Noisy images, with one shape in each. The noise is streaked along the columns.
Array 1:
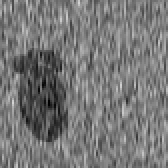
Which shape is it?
footprint
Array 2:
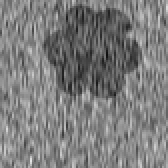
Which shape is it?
flower
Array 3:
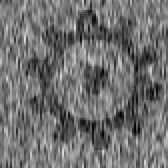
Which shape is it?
gear
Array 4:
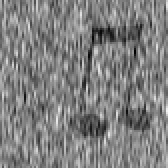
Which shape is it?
pair of musical notes
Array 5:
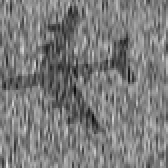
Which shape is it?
airplane
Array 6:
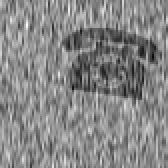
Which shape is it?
telephone
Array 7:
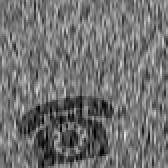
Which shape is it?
telephone
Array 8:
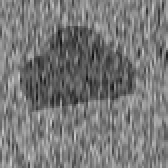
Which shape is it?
cloud
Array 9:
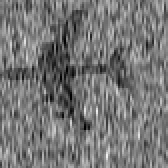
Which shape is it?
airplane
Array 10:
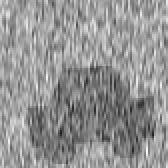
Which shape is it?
car
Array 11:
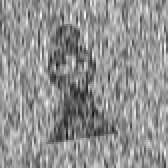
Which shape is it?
chess bishop
